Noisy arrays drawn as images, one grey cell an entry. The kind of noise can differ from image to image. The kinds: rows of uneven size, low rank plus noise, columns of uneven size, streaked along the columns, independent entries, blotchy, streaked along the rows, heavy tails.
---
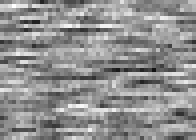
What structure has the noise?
streaked along the rows
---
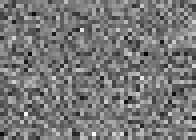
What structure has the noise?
low rank plus noise
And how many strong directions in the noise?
five to eight
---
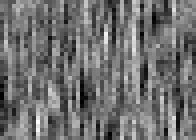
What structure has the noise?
streaked along the columns
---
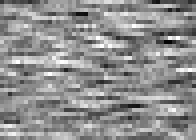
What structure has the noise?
streaked along the rows
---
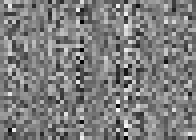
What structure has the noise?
columns of uneven size
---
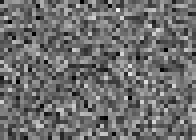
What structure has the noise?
independent entries
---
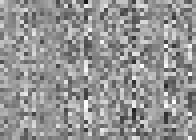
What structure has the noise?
columns of uneven size
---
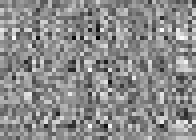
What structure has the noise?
low rank plus noise
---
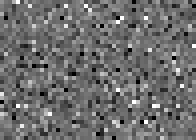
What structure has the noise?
heavy tails
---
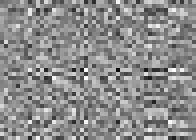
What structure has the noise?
low rank plus noise
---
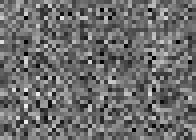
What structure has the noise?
low rank plus noise
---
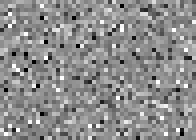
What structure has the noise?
heavy tails
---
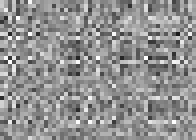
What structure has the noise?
low rank plus noise
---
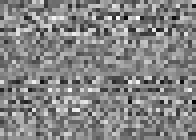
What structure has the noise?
rows of uneven size
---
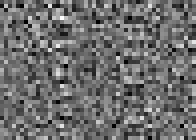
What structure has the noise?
low rank plus noise
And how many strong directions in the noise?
three or four
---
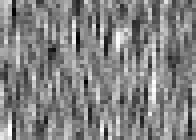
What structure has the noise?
streaked along the columns
